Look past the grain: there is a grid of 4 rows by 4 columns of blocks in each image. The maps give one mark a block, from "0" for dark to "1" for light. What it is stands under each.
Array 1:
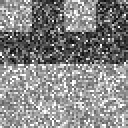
1010
0000
1111
1111
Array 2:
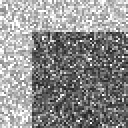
1111
1000
1000
1000
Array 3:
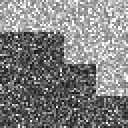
1111
0011
0001
0000
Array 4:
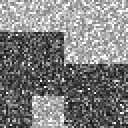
1111
0011
0000
0100
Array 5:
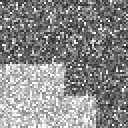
0000
0000
1100
1110
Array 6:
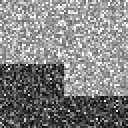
1111
1111
0011
0000
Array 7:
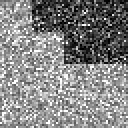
1000
1100
1111
1111
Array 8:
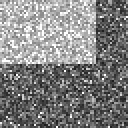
1110
1110
0000
0000
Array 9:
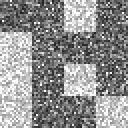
0010
1000
1010
1001
